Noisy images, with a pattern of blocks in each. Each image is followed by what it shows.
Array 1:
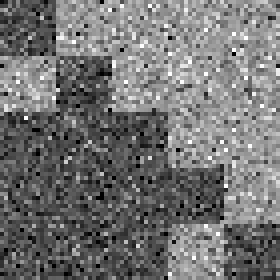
mirrored about the diagonal from the bottom left
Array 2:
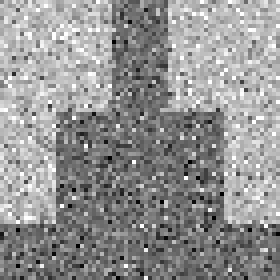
left and right mirror each other
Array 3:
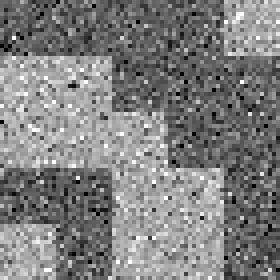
mirrored about the diagonal from the bottom left
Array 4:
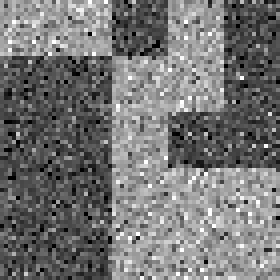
no symmetry
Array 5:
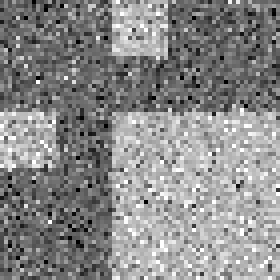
mirrored about the diagonal from the top left
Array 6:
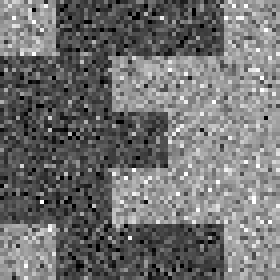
top and bottom mirror each other
